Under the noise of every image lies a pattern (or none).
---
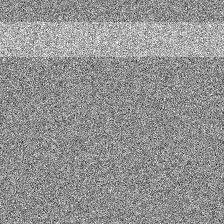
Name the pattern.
one band of rows
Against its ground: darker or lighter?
lighter
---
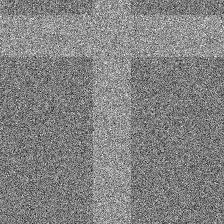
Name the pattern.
bands of rows crossing bands of columns
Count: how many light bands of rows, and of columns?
1 and 1
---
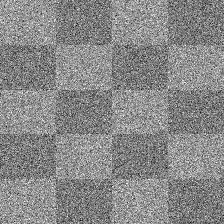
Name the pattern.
a checkerboard
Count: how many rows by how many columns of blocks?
5 by 4
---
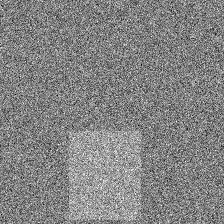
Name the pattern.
one block
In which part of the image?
bottom middle
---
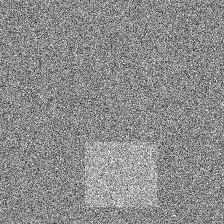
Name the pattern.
one block
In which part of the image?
bottom middle
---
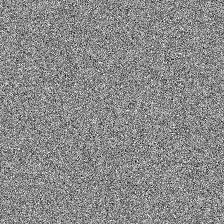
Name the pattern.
only noise
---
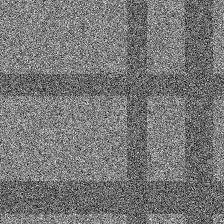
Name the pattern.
bands of rows crossing bands of columns
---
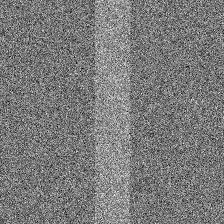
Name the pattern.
one band of columns
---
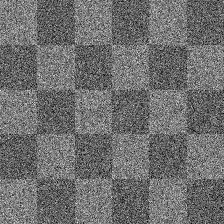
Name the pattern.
a checkerboard
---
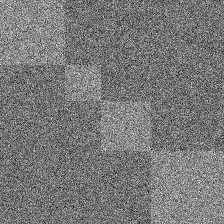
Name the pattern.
blocks along the diagonal
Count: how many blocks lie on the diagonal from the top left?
4
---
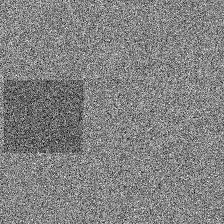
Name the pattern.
one block
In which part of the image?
middle left
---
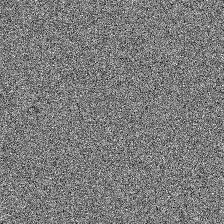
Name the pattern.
only noise
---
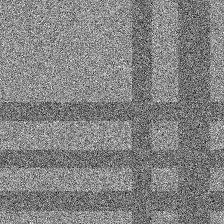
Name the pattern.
bands of rows crossing bands of columns
